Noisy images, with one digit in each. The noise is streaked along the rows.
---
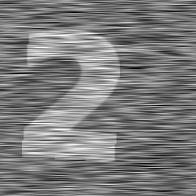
2
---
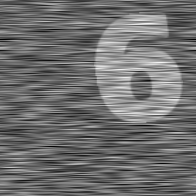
6
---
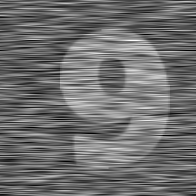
9
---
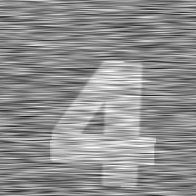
4
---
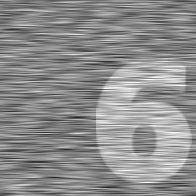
6
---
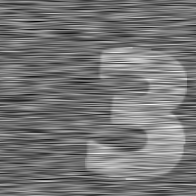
3
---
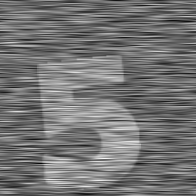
5
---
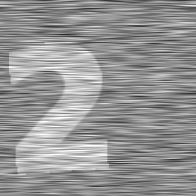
2
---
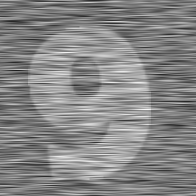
9
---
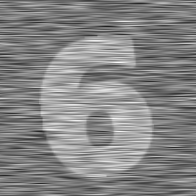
6
